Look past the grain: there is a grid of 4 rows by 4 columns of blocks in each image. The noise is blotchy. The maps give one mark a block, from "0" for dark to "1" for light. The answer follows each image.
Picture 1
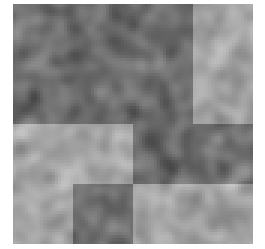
0 0 0 1
0 0 0 1
1 1 0 0
1 0 1 1
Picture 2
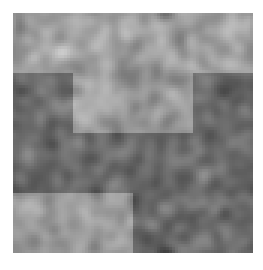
1 1 1 1
0 1 1 0
0 0 0 0
1 1 0 0
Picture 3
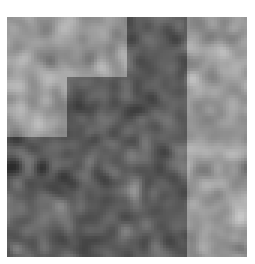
1 1 0 1
1 0 0 1
0 0 0 1
0 0 0 1
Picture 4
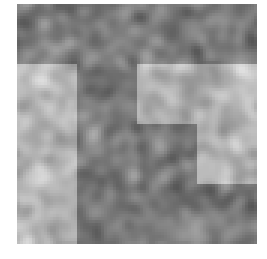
0 0 0 0
1 0 1 1
1 0 0 1
1 0 0 0
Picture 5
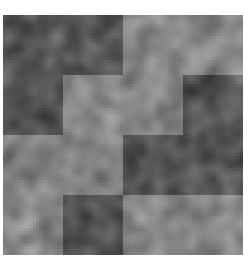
0 0 1 1
0 1 1 0
1 1 0 0
1 0 1 1
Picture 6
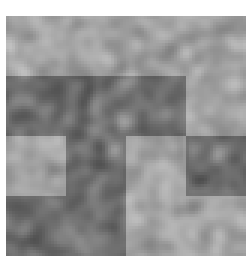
1 1 1 1
0 0 0 1
1 0 1 0
0 0 1 1
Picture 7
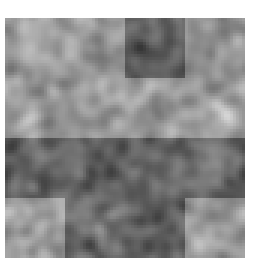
1 1 0 1
1 1 1 1
0 0 0 0
1 0 0 1
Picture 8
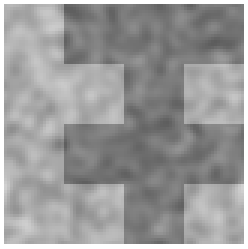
1 0 0 0
1 1 0 1
1 0 0 0
1 1 0 1
